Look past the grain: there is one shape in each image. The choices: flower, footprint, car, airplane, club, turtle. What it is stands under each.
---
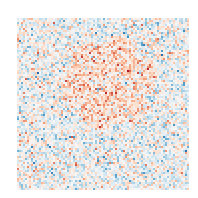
flower
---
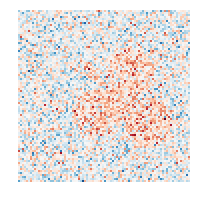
club
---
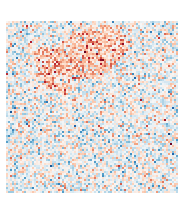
footprint
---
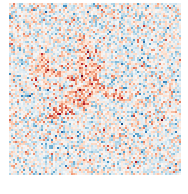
airplane
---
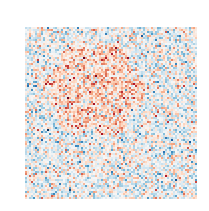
flower
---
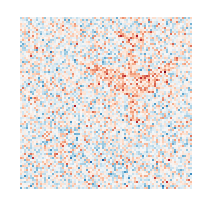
airplane
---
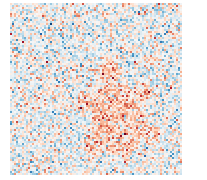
turtle
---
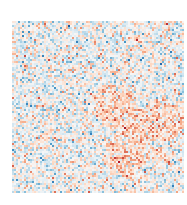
club
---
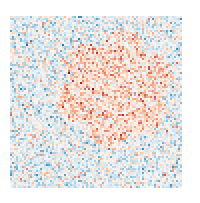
flower
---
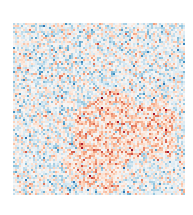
car
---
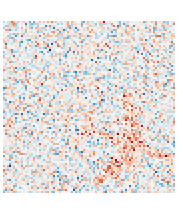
airplane
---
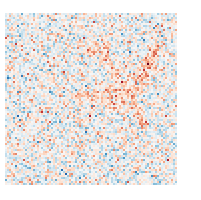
airplane
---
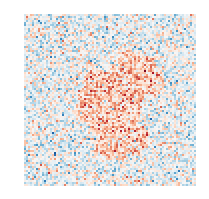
car
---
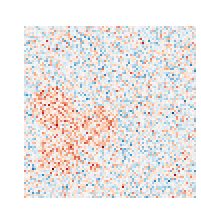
club
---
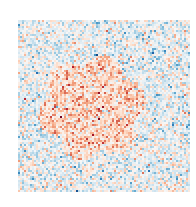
flower
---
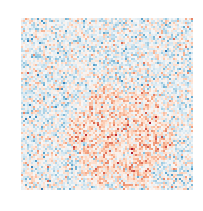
flower
